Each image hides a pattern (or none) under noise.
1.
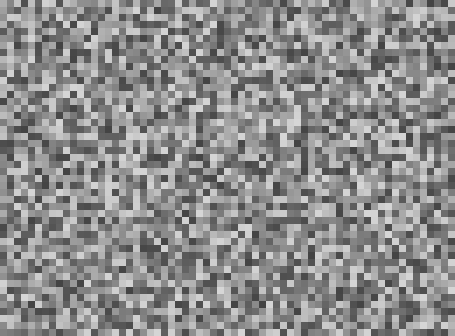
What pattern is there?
only noise
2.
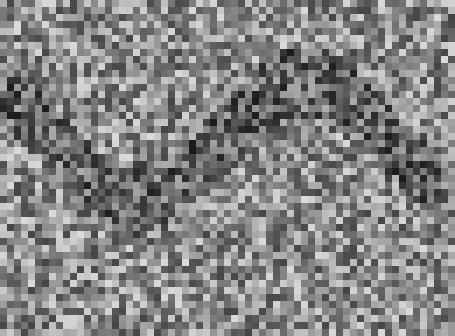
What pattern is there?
a wavy band
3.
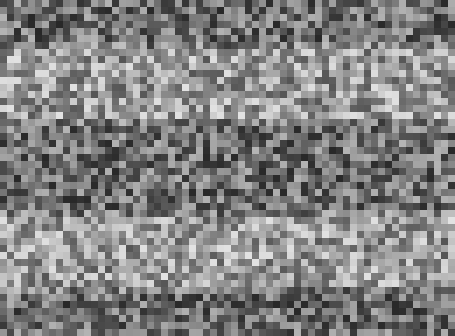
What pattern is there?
horizontal stripes
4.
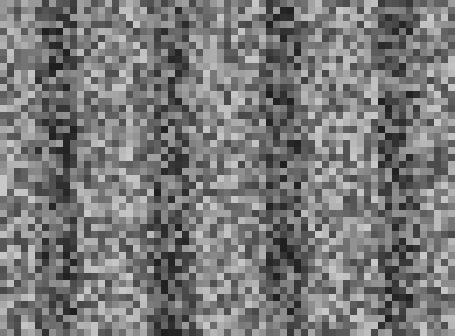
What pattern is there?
vertical stripes
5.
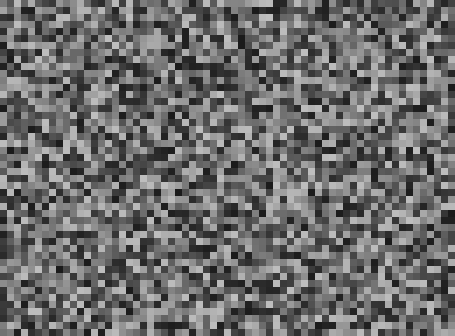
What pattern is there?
only noise
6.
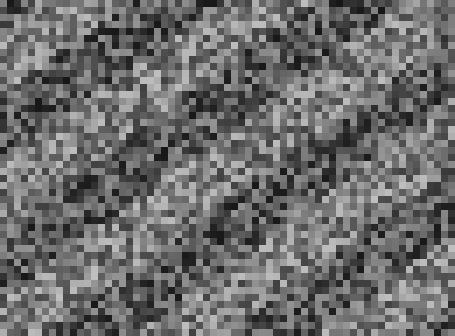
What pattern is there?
diagonal stripes
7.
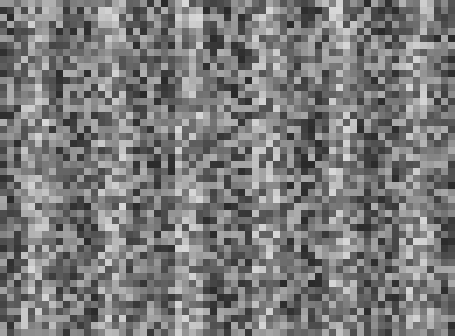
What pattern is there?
vertical stripes
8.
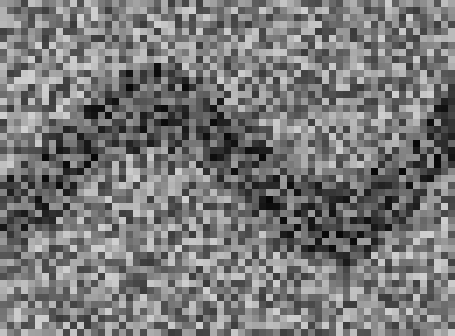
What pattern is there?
a wavy band
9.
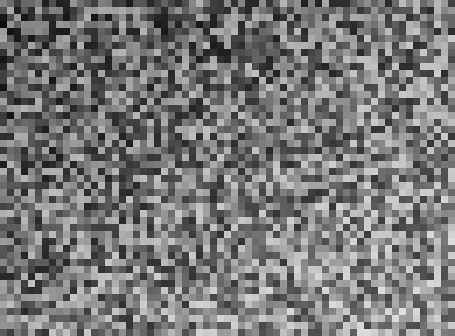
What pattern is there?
a smooth slope
